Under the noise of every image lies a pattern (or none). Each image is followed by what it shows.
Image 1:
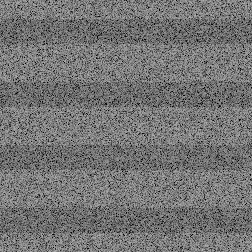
horizontal stripes
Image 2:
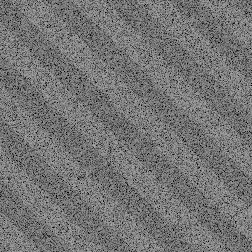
diagonal stripes
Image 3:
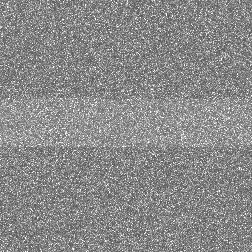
one horizontal stripe
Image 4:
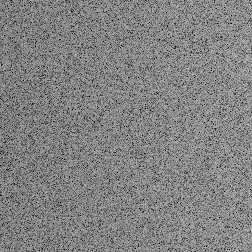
a smooth slope
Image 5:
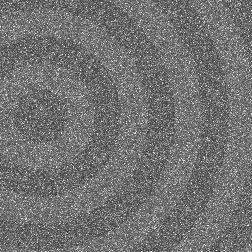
rings round one point
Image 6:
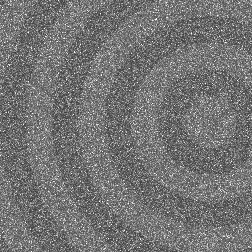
rings round one point
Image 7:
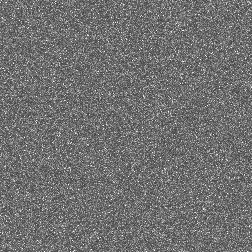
only noise
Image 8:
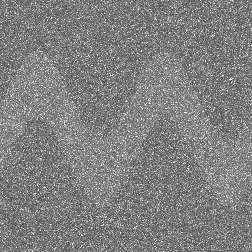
a wavy band
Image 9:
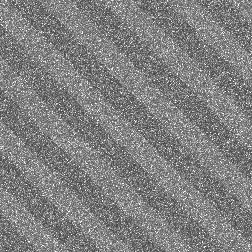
diagonal stripes
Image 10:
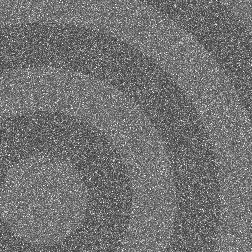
rings round one point
